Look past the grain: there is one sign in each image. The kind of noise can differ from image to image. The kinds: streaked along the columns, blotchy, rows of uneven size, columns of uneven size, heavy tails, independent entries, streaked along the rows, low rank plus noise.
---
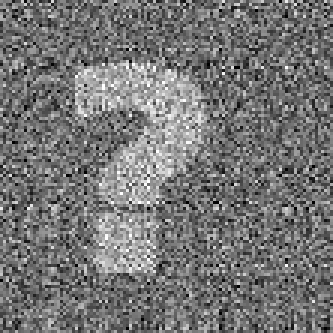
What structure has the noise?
low rank plus noise
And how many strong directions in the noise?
two
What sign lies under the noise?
question mark
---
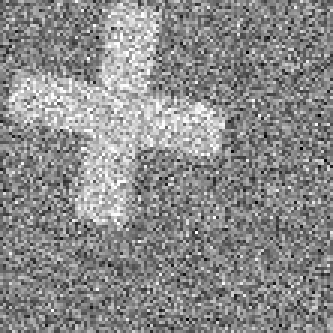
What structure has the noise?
independent entries
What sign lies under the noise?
plus sign
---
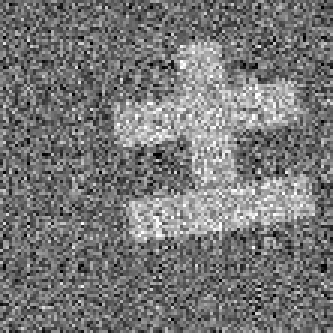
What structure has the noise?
low rank plus noise
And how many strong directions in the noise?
three or four
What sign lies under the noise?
plus-minus sign
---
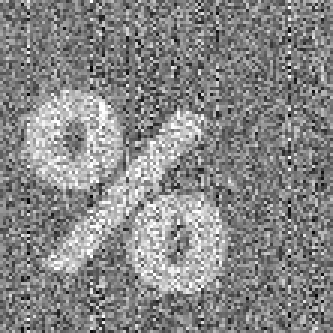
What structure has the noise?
columns of uneven size
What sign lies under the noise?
percent sign
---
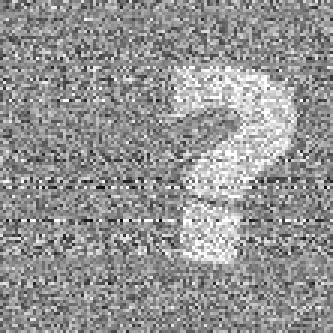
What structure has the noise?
rows of uneven size
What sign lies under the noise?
question mark
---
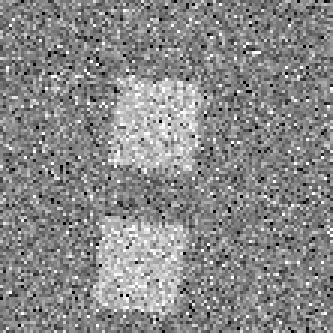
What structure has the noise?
heavy tails
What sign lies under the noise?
colon
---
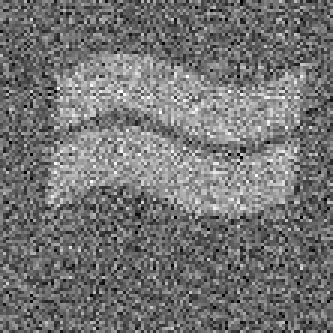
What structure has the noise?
low rank plus noise
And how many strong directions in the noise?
one
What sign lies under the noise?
approximately sign
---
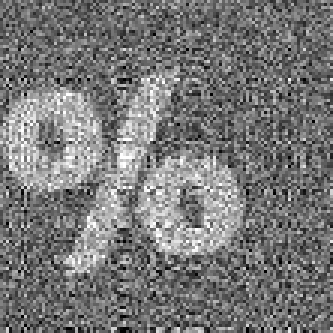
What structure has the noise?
low rank plus noise
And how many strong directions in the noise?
one
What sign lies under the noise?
percent sign
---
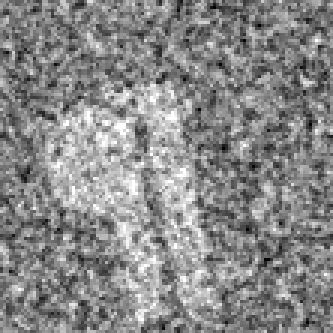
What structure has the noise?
blotchy
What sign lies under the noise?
pilcrow
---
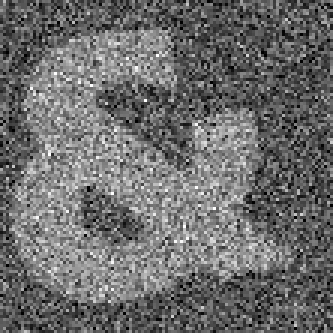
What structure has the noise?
independent entries
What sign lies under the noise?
ampersand
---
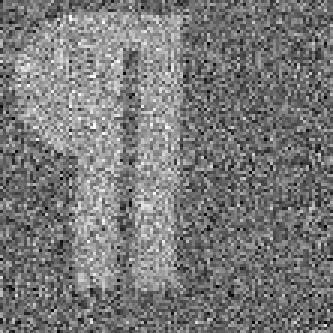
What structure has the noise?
low rank plus noise
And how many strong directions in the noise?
five to eight
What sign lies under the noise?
pilcrow
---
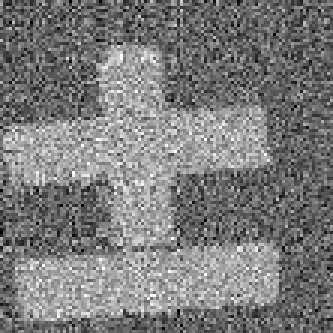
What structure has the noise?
low rank plus noise
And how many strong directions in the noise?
one
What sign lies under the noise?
plus-minus sign
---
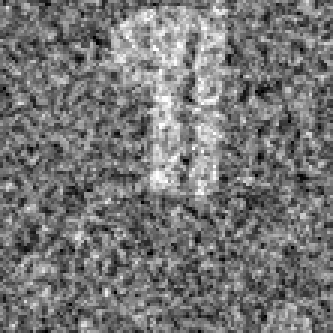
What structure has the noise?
blotchy
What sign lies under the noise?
pilcrow
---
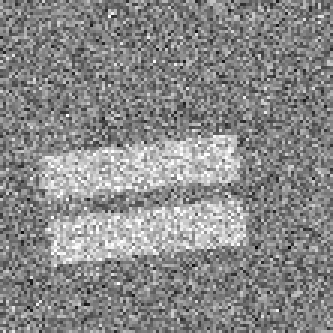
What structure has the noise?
independent entries
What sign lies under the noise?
equals sign
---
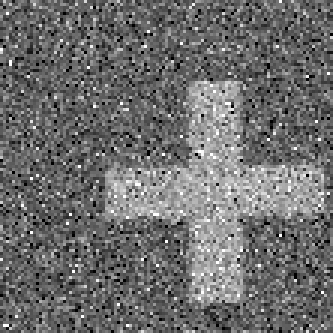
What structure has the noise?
heavy tails
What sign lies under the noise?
plus sign
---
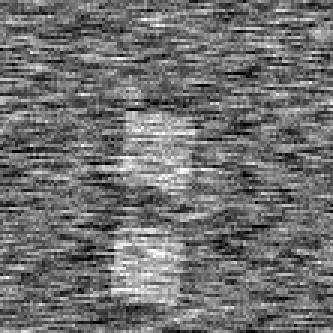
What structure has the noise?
streaked along the rows
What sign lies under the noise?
colon
